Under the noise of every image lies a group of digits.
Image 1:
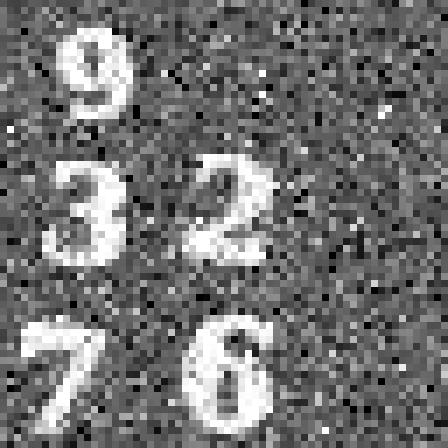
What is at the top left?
9
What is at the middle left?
3
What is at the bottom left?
7
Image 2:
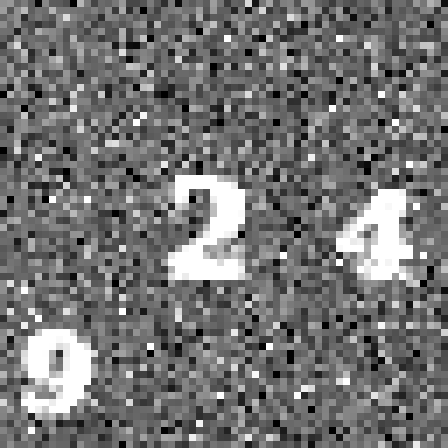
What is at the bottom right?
nothing
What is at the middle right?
4
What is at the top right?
nothing
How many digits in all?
3
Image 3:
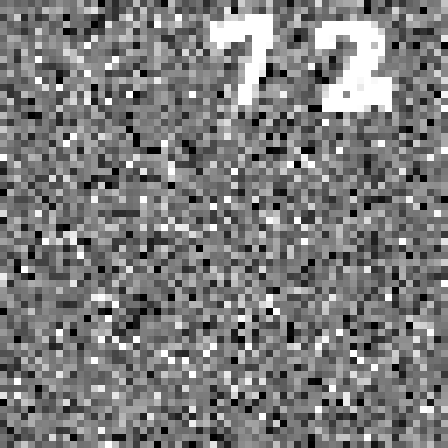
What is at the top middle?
7
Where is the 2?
top right
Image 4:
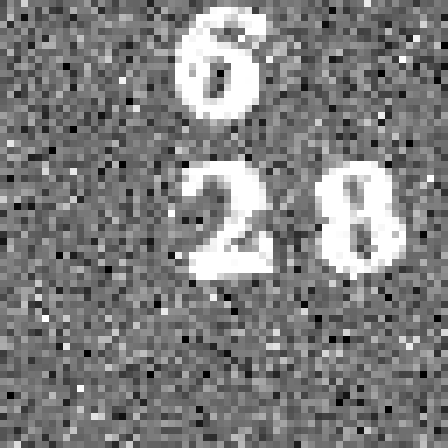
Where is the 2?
centre
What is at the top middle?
6
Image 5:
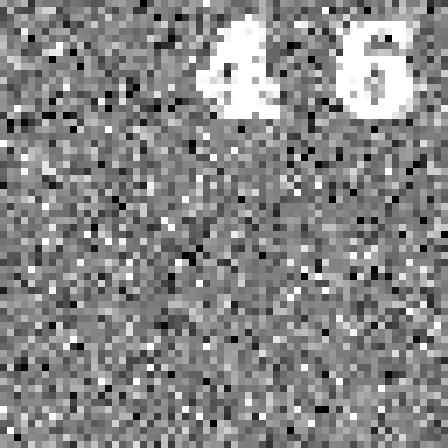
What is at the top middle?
4
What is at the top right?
6
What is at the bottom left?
nothing
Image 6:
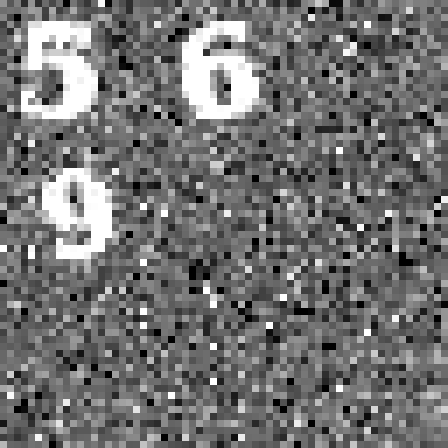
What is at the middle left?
9
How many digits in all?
3
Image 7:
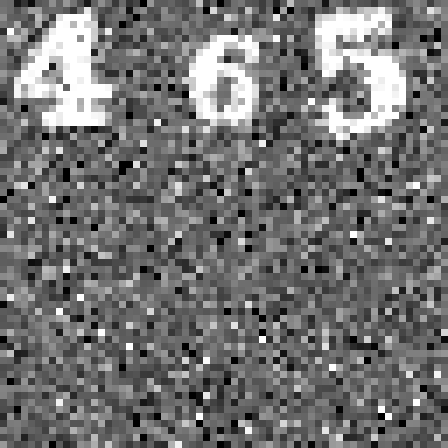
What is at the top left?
4
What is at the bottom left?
nothing
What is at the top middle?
6
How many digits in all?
3
